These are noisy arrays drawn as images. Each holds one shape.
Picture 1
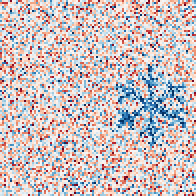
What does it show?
blue snowflake, middle right
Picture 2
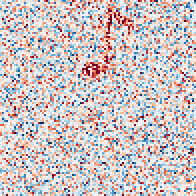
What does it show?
red musical note, top middle
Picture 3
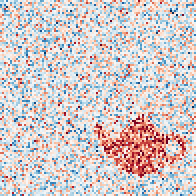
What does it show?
red teapot
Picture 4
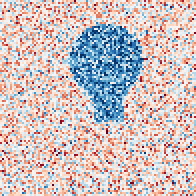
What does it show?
blue light bulb
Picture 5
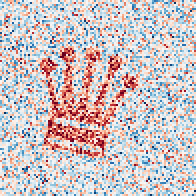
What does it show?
red chess queen
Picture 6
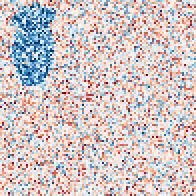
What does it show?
blue footprint, top left
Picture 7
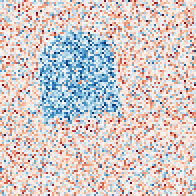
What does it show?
blue ghost
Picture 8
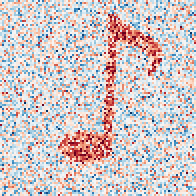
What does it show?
red musical note
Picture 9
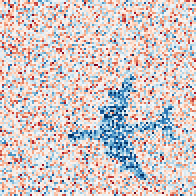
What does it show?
blue airplane
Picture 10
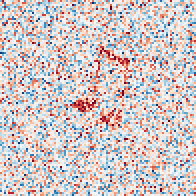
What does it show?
red pair of musical notes, centre
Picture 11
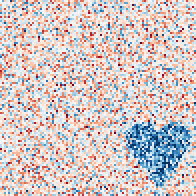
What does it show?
blue heart, bottom right
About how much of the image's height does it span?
a third
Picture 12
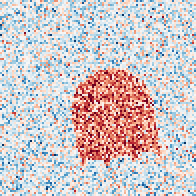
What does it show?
red ghost
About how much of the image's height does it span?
half
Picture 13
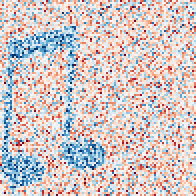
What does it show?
blue pair of musical notes
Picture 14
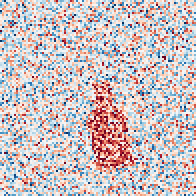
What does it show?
red bottle
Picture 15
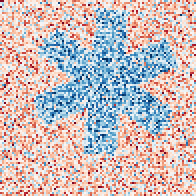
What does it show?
blue asterisk
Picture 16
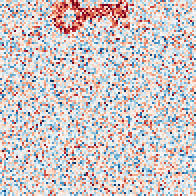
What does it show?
red key, top middle
